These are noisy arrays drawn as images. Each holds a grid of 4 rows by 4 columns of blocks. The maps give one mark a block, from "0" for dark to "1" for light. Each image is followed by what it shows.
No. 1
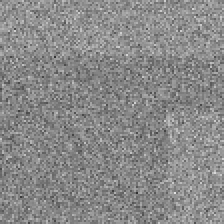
1111
0000
0001
0001
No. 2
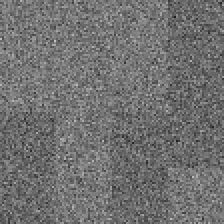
1110
1110
0100
0101
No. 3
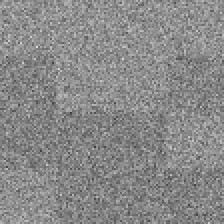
1111
0110
0001
1000
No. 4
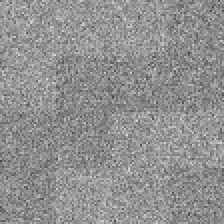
1110
1000
0011
0110
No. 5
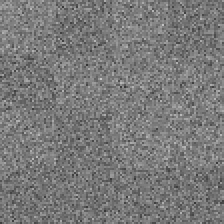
1010
0111
1011
0000
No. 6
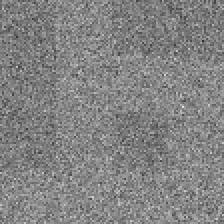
0100
0111
0101
1111
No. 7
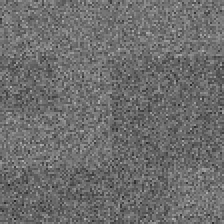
1111
0100
1100
0001
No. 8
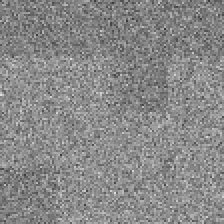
0000
1101
1111
0111
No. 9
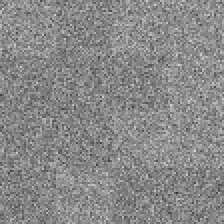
1011
0001
0011
0100
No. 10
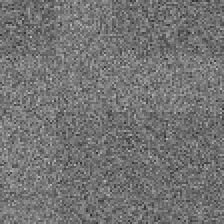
0100
1111
1000
1000
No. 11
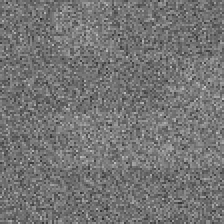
0100
0001
0111
0000
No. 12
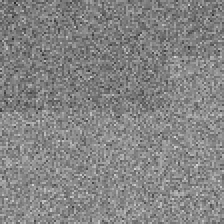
0000
0001
1111
1111
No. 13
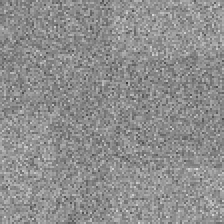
0011
0000
1000
1011
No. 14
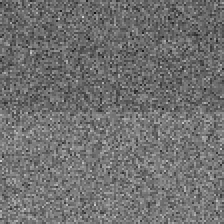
0000
0000
1111
1111
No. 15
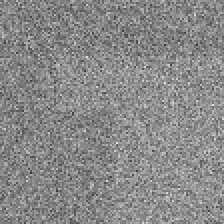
0000
0111
0011
0011
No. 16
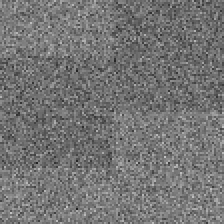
1100
0000
0011
1111
